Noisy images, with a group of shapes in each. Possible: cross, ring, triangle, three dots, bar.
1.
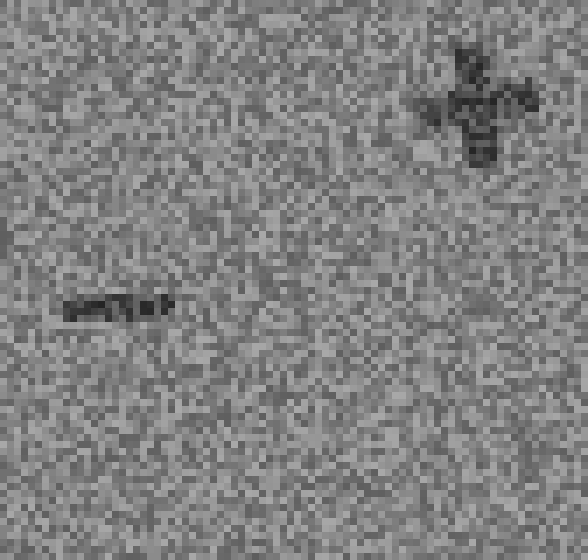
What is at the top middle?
nothing
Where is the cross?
top right
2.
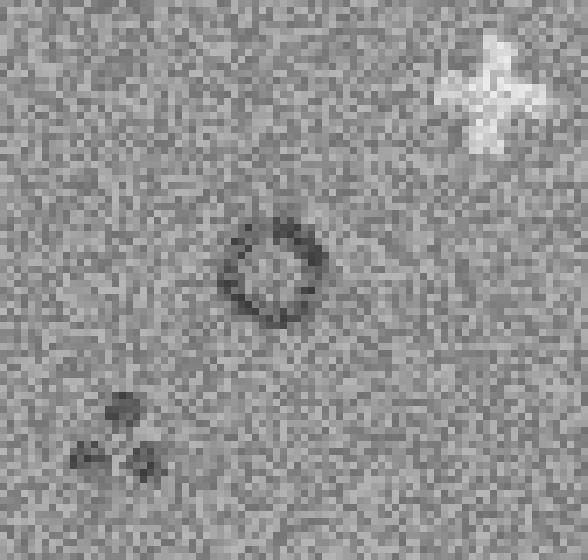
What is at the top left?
nothing
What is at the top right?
cross
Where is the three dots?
bottom left
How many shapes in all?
3
